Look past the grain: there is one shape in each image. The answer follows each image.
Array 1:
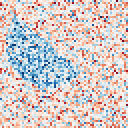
blue half disc
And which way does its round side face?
down and left
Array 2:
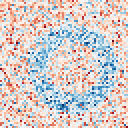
blue ring
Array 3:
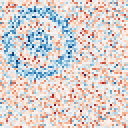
blue bullseye
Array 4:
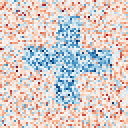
blue cross
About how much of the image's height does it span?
two thirds
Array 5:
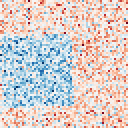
blue square
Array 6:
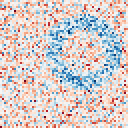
blue ring
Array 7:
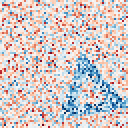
blue triangle frame
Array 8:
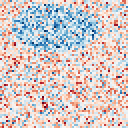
blue ellipse
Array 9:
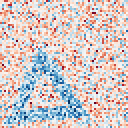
blue triangle frame
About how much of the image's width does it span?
two thirds
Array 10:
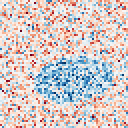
blue ellipse
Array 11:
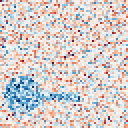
blue lollipop
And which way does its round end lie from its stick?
left
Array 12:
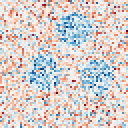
blue three dots
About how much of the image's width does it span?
two thirds
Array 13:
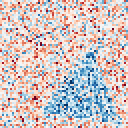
blue triangle
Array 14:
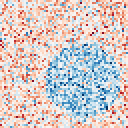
blue disc
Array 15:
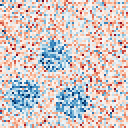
blue three dots
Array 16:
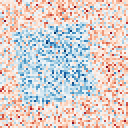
blue square
